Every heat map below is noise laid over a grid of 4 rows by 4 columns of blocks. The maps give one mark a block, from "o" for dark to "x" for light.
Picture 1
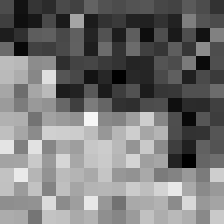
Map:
o o o o
x o o o
x x x o
x x x x
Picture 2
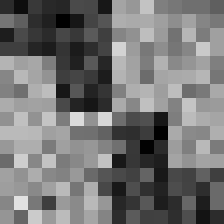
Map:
o o x x
x o x x
x x o x
x x o o
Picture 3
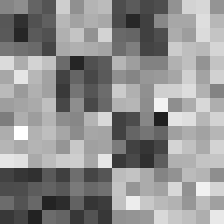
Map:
o x o x
x o x x
x x o x
o o x x
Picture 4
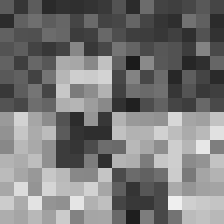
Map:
o o o o
o x o o
x o x x
x x o x
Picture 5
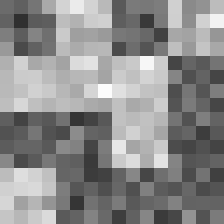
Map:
o x o x
x x x o
o o x o
x o o o
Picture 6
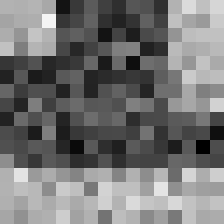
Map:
x o o x
o o o x
o o o o
x x x x
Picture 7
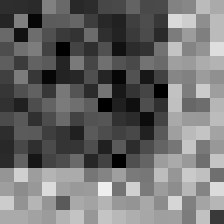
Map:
o o o x
o o o x
o o o x
x x x x
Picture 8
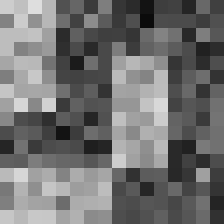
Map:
x o o o
x o x o
o o x o
x x o o
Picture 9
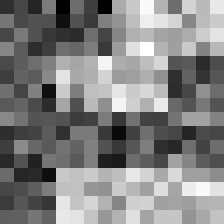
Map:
o o x x
o x x o
o o o o
o x x x
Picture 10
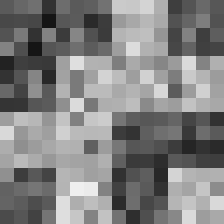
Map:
o o x o
o x x x
x x o o
o x o x
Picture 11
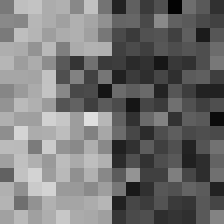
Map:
x x o o
x o o o
x x o o
x x o o
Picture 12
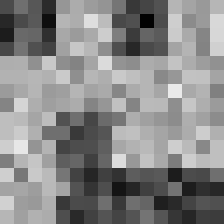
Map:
o x o x
x x x x
x o x x
x o o o
